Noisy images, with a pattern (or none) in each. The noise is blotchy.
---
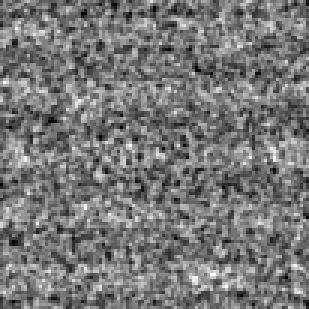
horizontal stripes
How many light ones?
5
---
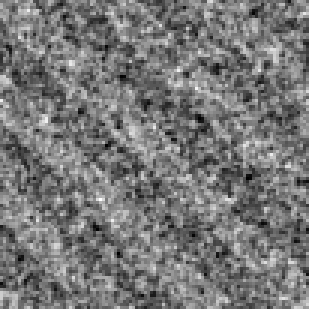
diagonal stripes
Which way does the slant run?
top left to bottom right
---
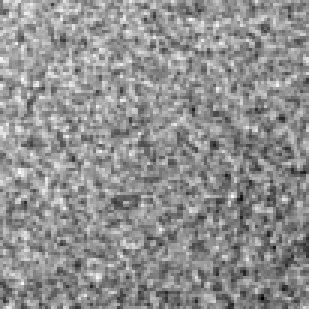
a smooth slope
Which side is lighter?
top left
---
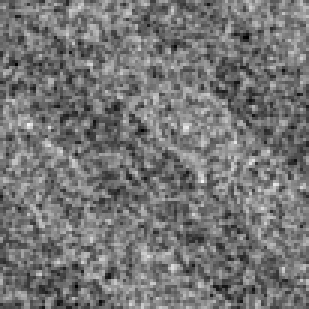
diagonal stripes
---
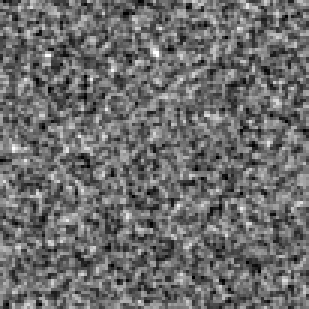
only noise
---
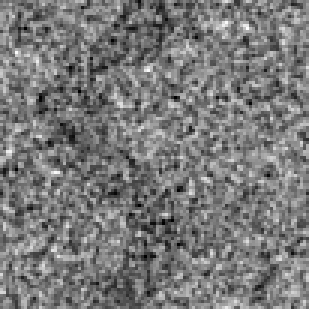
a wavy band
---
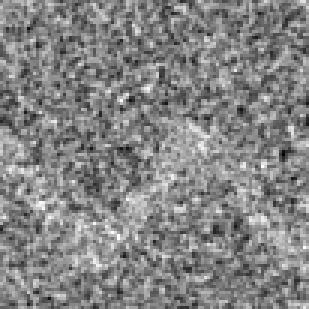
a wavy band
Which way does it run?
left to right
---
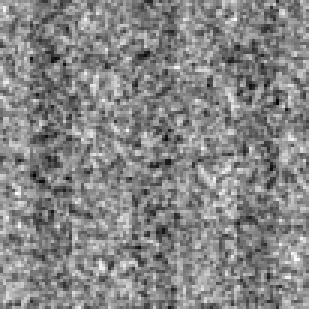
vertical stripes
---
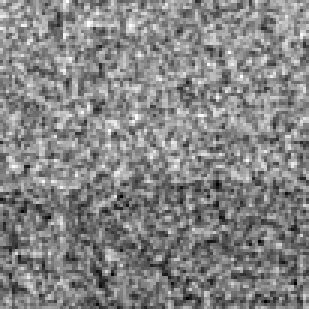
a sharp edge
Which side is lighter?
top
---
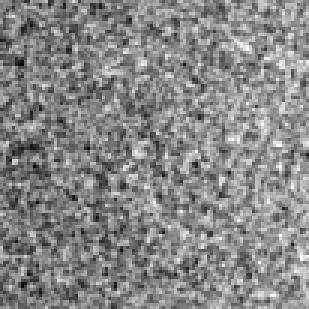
a smooth slope
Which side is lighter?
right
